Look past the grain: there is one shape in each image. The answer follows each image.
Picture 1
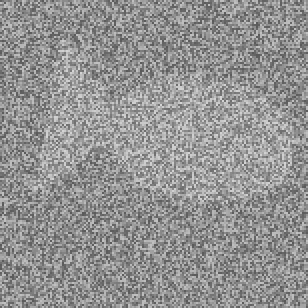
fish
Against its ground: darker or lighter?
lighter
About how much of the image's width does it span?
nearly all
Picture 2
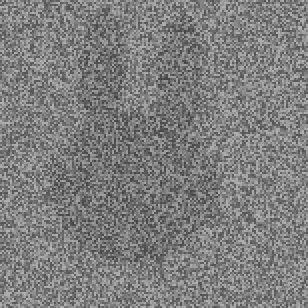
rabbit's head
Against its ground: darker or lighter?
darker
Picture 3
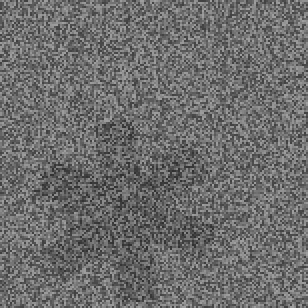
asterisk
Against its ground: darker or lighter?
darker
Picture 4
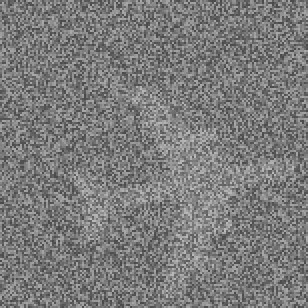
airplane
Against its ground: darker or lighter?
lighter
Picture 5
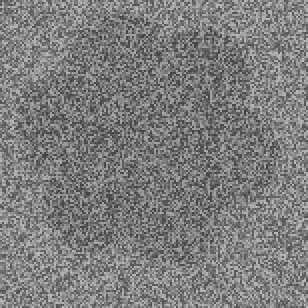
flower
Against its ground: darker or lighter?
darker
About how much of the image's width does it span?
nearly all
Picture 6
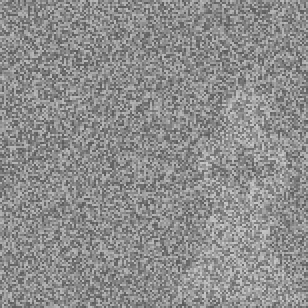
chess bishop
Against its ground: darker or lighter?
lighter
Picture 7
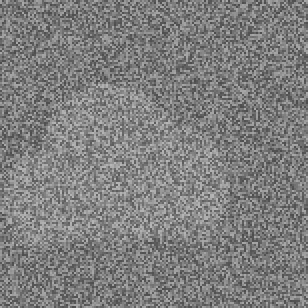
cloud
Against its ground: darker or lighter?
lighter
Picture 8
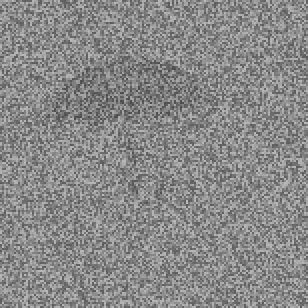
umbrella
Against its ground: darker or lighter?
darker
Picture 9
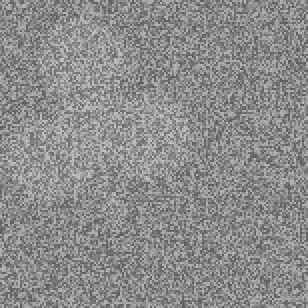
club
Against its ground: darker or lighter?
lighter
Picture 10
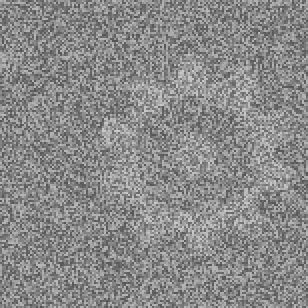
gear
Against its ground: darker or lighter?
lighter
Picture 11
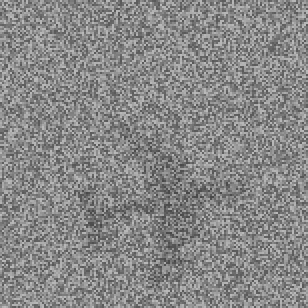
airplane
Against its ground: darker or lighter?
darker
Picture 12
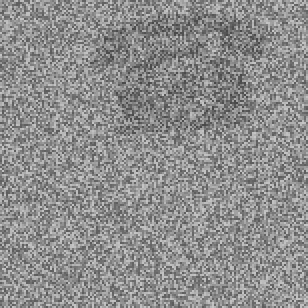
telephone
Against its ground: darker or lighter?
darker
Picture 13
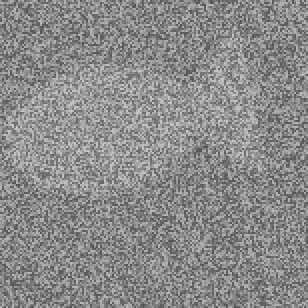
fish
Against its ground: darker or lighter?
lighter
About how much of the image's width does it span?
nearly all
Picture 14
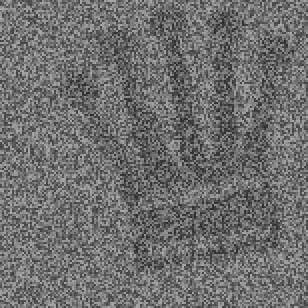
chess queen
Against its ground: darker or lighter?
darker
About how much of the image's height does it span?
nearly all
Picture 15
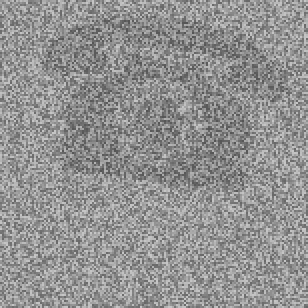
telephone
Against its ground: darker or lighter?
darker
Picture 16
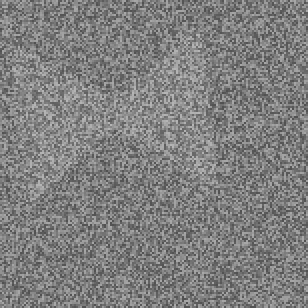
bow tie
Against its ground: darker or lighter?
lighter
